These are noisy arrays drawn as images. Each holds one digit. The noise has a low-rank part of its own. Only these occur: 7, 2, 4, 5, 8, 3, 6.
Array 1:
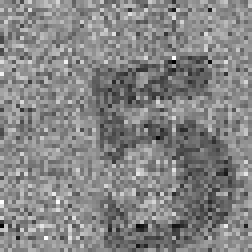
dark 5
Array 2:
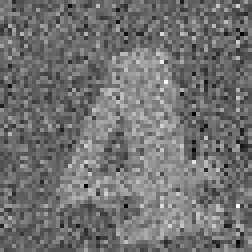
light 4
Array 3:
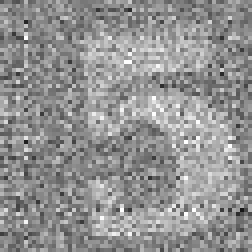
light 5
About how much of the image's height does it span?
nearly all
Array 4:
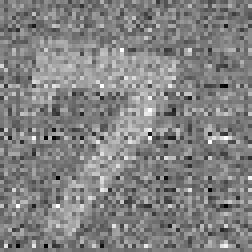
light 7
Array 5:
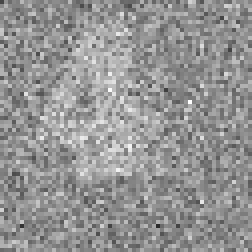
light 4
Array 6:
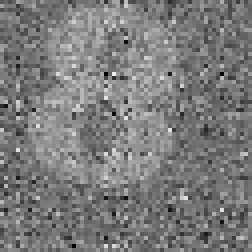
light 8
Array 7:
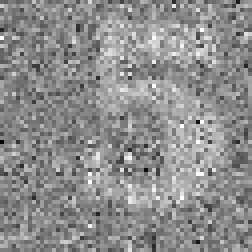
light 5
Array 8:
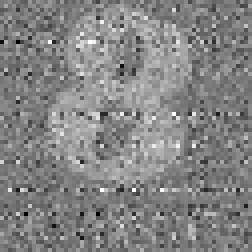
light 8
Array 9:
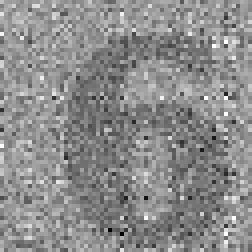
dark 6
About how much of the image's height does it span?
nearly all
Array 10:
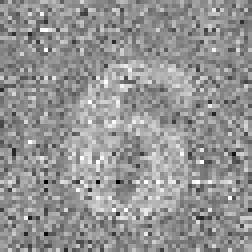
light 6
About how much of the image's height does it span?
two thirds
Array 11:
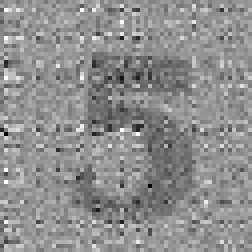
dark 5
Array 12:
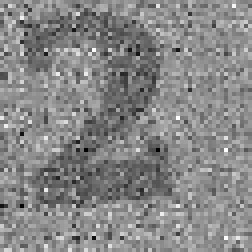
dark 2
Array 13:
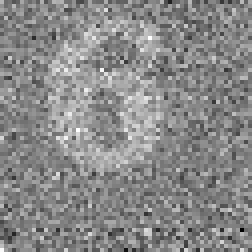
light 6
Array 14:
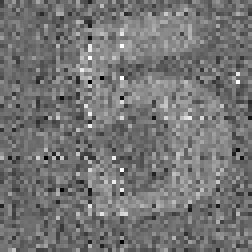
light 5
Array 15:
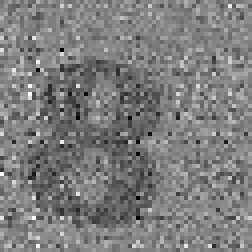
dark 8
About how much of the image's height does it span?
two thirds
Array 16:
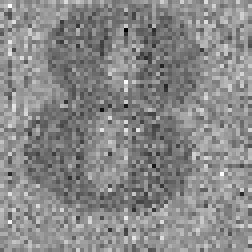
dark 8
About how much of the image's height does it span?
nearly all
